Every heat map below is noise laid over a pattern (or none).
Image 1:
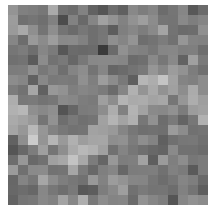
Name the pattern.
a wavy band
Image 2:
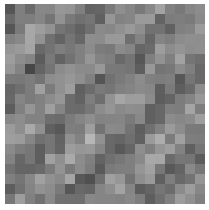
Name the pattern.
diagonal stripes
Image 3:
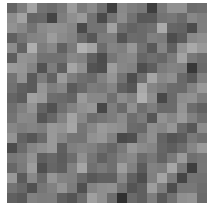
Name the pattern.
diagonal stripes
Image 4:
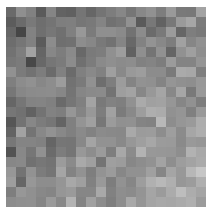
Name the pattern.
a smooth slope
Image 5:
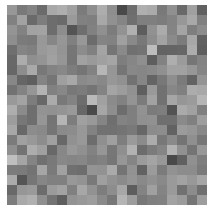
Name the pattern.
only noise
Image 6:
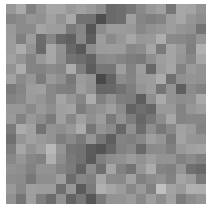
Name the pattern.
a wavy band
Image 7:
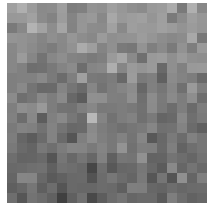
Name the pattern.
a smooth slope
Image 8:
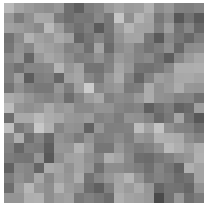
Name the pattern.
spokes from one point
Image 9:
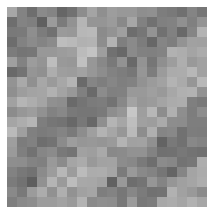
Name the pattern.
diagonal stripes
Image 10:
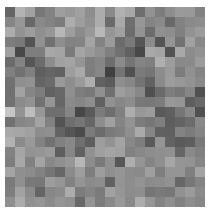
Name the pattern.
a wavy band
